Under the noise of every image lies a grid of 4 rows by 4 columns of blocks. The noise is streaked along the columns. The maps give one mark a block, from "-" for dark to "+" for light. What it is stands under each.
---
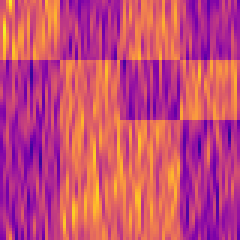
+ - + -
- + - +
- + + -
- + + -
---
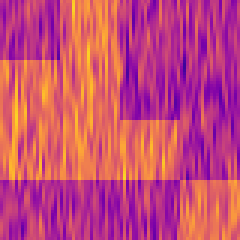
- + - -
+ + - -
+ + + -
- - - +
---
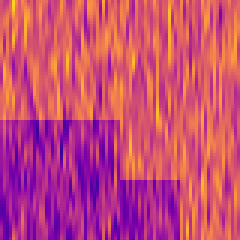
+ + + +
+ + + +
- - + +
- - - +
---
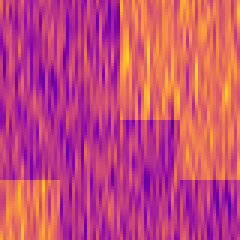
- - + +
- - + +
- - - +
+ - - -
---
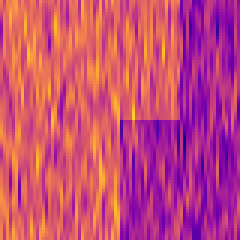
+ + + -
+ + + -
+ + - -
+ + - -
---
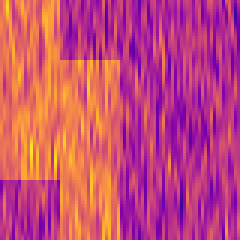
+ - - -
+ + - -
+ + - -
- + - -
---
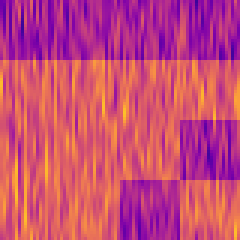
- - - -
+ + + +
+ + + -
+ + - +
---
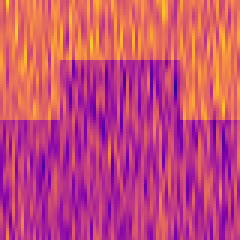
+ + + +
+ - - +
- - - -
- - - -
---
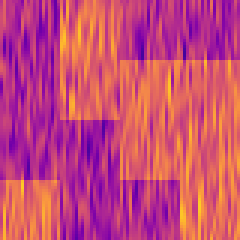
- + - -
- + + +
- - + +
+ - - +
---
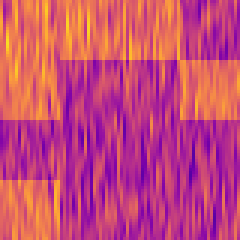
+ + + -
+ - - +
- - - -
+ - - -
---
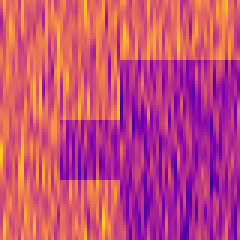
+ + + +
+ + - -
+ - - -
+ + - -
